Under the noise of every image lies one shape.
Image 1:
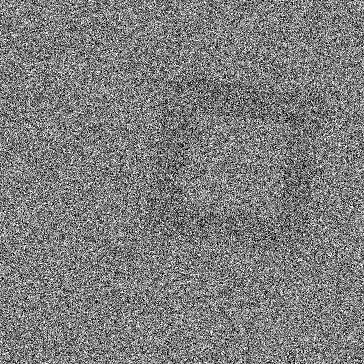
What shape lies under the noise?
square frame
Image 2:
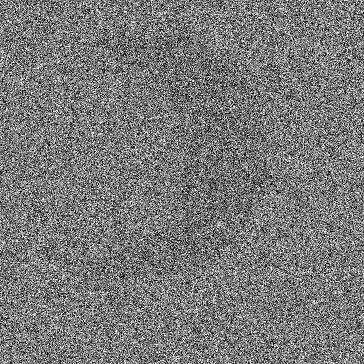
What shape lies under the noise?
crescent
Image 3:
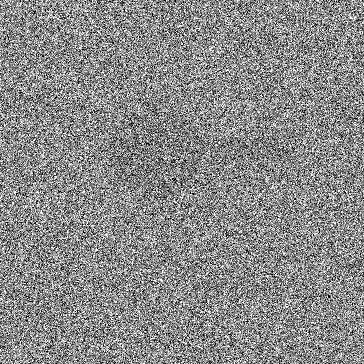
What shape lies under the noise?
lollipop
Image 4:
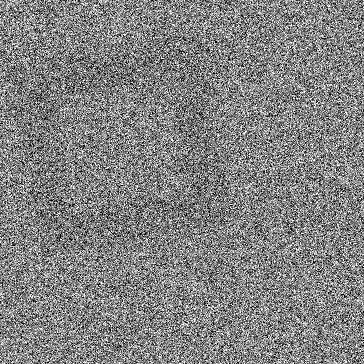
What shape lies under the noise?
square frame
